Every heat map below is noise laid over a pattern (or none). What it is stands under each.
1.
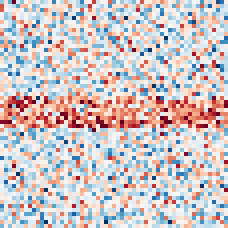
one band of rows
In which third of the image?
middle
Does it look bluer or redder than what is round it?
redder
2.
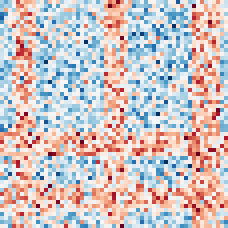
bands of rows crossing bands of columns
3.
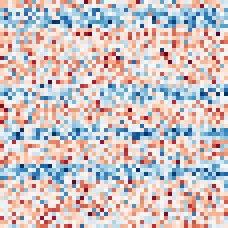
bands of rows
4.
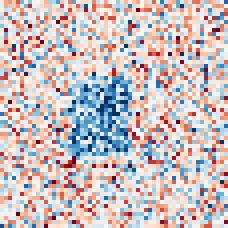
one block
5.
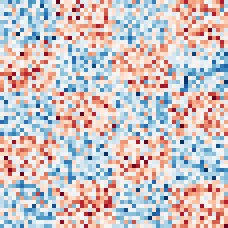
a checkerboard
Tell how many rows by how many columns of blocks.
5 by 4
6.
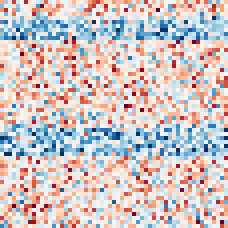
bands of rows
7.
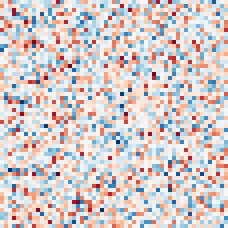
only noise
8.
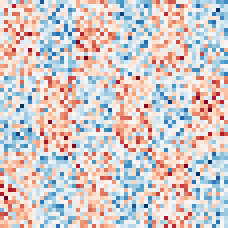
a checkerboard
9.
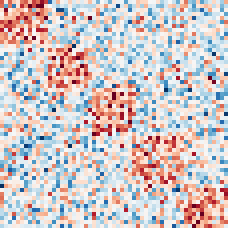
blocks along the diagonal
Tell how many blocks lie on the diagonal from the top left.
5
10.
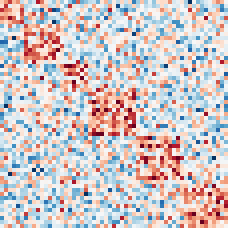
blocks along the diagonal
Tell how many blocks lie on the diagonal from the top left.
6
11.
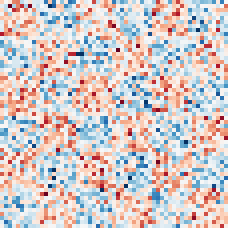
a checkerboard
